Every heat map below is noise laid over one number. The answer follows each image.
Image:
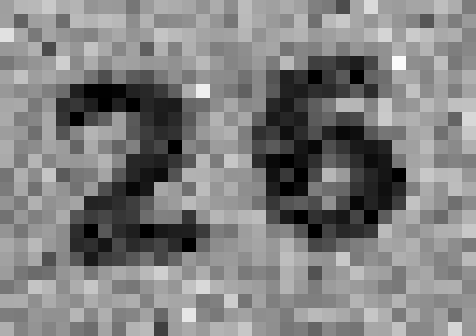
26
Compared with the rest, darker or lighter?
darker
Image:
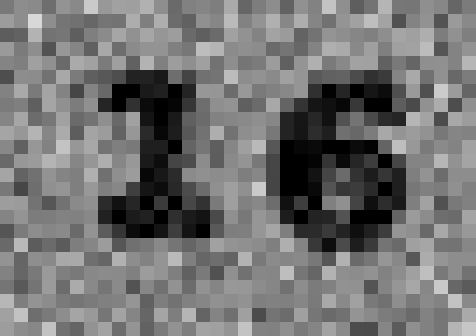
16
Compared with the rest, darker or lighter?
darker
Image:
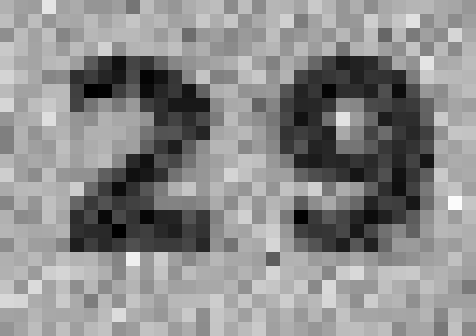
29
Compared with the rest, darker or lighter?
darker
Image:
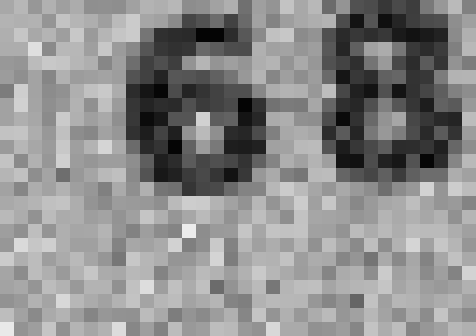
68
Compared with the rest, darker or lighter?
darker
